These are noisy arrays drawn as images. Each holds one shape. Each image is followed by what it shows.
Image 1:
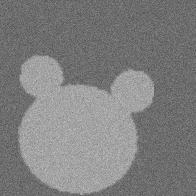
bear's head
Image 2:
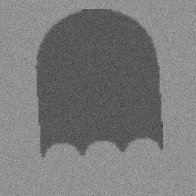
ghost
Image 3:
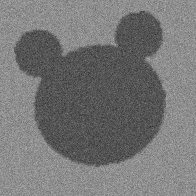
bear's head
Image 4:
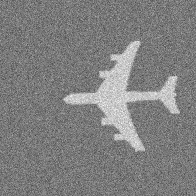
airplane
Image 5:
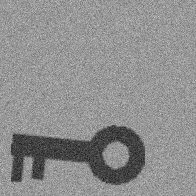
key
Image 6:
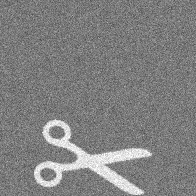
pair of scissors
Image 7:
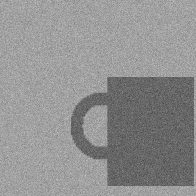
cup
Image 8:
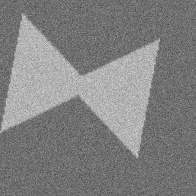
bow tie
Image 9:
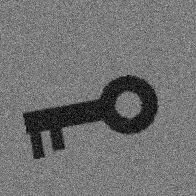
key
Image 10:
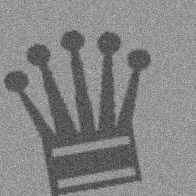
chess queen
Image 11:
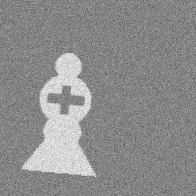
chess bishop
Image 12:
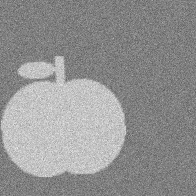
apple
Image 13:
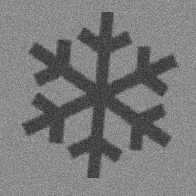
snowflake
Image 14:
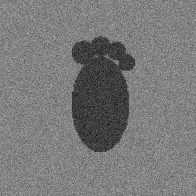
footprint
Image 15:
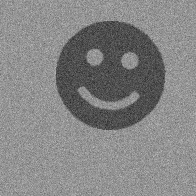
smiling face
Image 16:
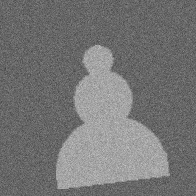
chess pawn
